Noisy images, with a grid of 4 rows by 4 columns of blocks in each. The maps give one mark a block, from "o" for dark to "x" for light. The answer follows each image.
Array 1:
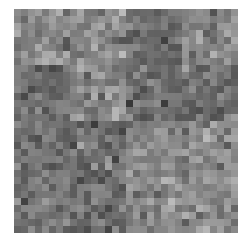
x x o x
o x o o
o o x x
o o x x
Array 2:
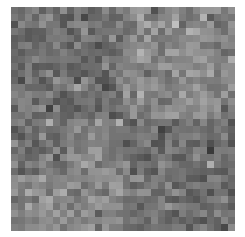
o o x x
o o x x
o x o o
x x o o
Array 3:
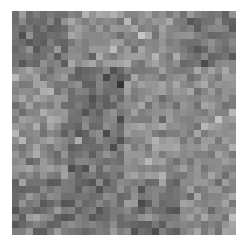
o x x o
x o x x
x o x x
o o o x
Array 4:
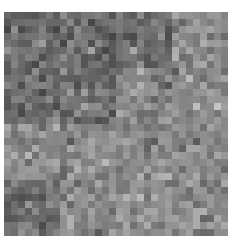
o o o x
o o x x
x x x x
o x x x
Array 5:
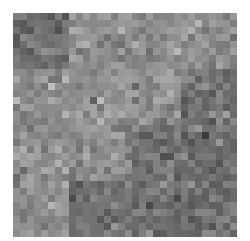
o x x x
x x x o
x x o o
x o o o
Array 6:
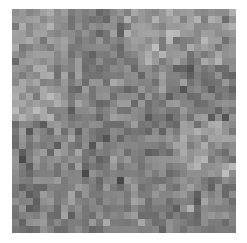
x o x x
x o o o
o o o x
o o o o
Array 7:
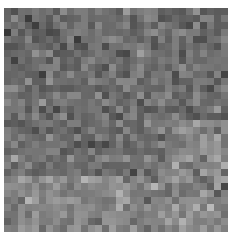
o o o o
o o o o
o o o x
x x x x
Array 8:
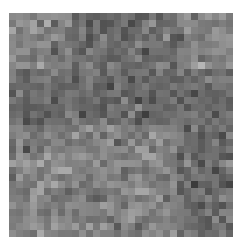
x o o x
o o o o
x x x o
x x x o
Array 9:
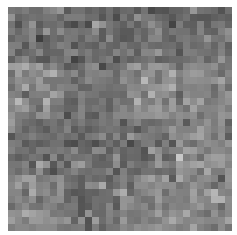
o o o o
x o x x
o o o x
x o x x
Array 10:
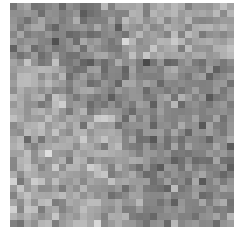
o o x x
x o o o
x x o o
x x o o
